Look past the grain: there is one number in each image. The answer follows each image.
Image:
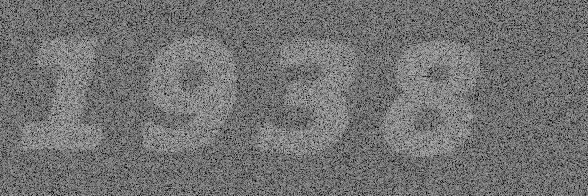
1938
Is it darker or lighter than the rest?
lighter
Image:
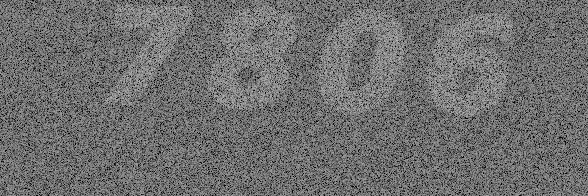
7806
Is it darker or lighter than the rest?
lighter
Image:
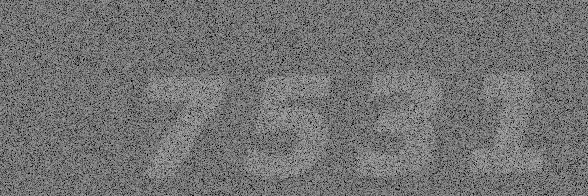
7531
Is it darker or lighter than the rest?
lighter
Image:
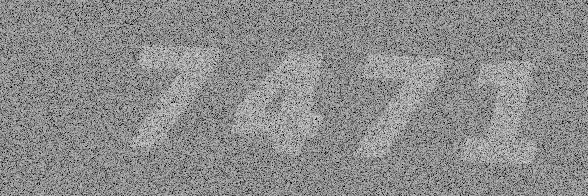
7471
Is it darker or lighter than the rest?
lighter
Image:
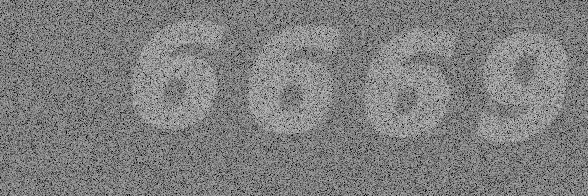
6669
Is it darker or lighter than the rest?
lighter
